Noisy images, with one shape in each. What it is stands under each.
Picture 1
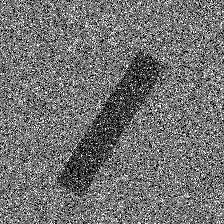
bar
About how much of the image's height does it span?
two thirds
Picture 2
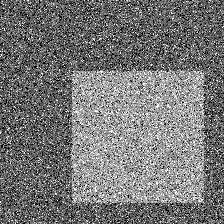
square
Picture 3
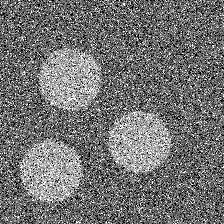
three dots
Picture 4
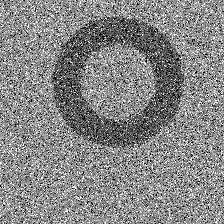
ring
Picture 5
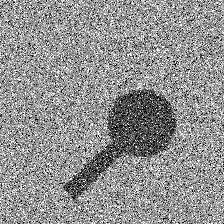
lollipop
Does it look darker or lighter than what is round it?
darker
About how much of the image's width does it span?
half
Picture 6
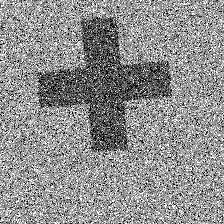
cross
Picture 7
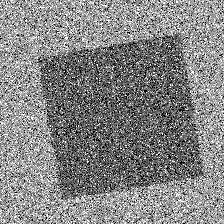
square
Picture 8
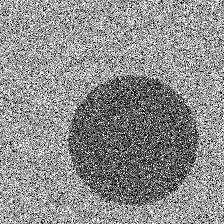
disc
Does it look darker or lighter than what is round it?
darker
